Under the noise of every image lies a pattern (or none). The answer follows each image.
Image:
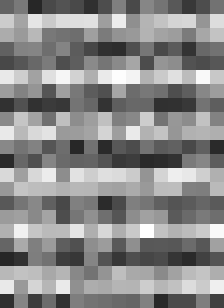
horizontal stripes
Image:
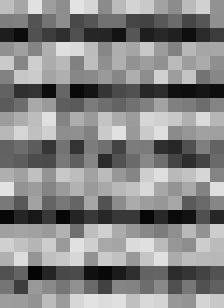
horizontal stripes
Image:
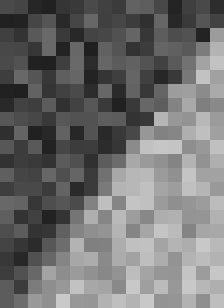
a sharp edge
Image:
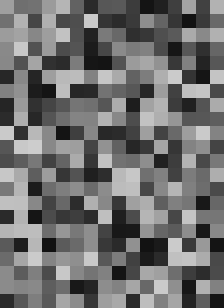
only noise
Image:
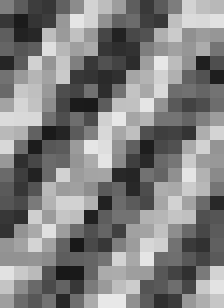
diagonal stripes
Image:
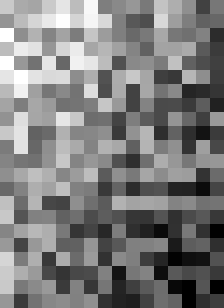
a smooth slope
